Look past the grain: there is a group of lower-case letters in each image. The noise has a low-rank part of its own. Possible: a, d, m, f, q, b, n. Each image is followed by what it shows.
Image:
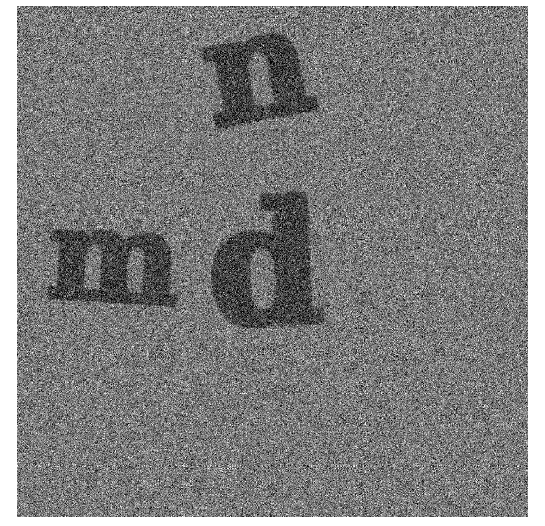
top middle: dark n; middle left: dark m; centre: dark d
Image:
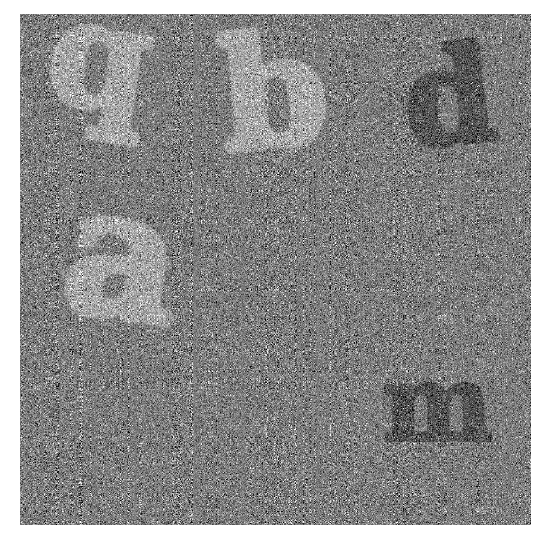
top left: light q; top middle: light b; top right: dark d; middle left: light a; bottom right: dark m
